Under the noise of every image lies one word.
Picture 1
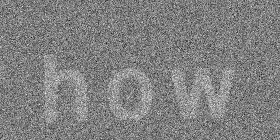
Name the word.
how
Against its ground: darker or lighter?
lighter
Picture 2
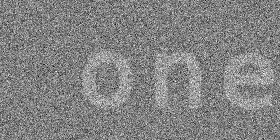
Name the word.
one
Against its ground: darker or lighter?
lighter
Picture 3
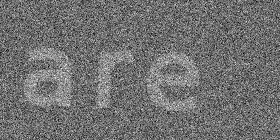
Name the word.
are
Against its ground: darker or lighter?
lighter
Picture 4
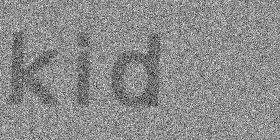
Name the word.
kid
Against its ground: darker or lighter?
darker
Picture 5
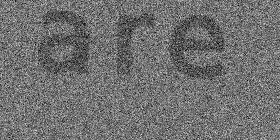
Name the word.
are
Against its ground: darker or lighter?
darker
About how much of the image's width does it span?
two thirds
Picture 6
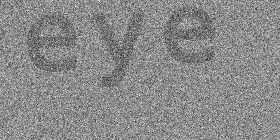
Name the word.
eye
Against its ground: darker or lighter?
darker
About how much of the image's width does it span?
two thirds
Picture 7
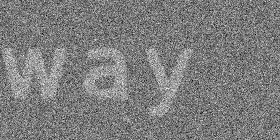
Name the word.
way
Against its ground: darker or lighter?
lighter
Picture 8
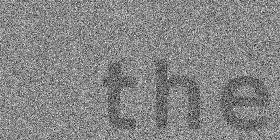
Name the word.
the
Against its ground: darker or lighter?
darker
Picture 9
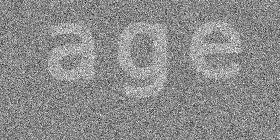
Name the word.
age
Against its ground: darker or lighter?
lighter
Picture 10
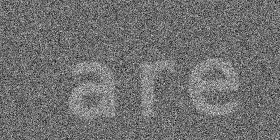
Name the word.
are
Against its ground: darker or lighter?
lighter
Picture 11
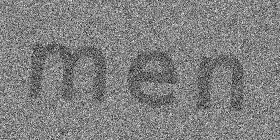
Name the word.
men
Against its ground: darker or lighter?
darker
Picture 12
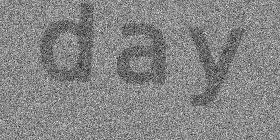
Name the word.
day
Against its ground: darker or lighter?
darker
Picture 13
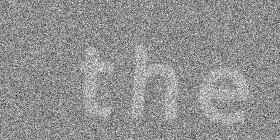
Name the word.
the
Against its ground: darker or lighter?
lighter
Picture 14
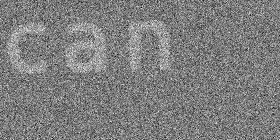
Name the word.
can
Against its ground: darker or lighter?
lighter
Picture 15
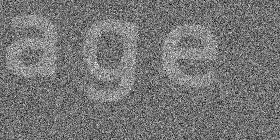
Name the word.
age
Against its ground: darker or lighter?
lighter
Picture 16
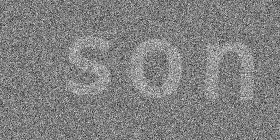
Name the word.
son
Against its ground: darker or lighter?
lighter
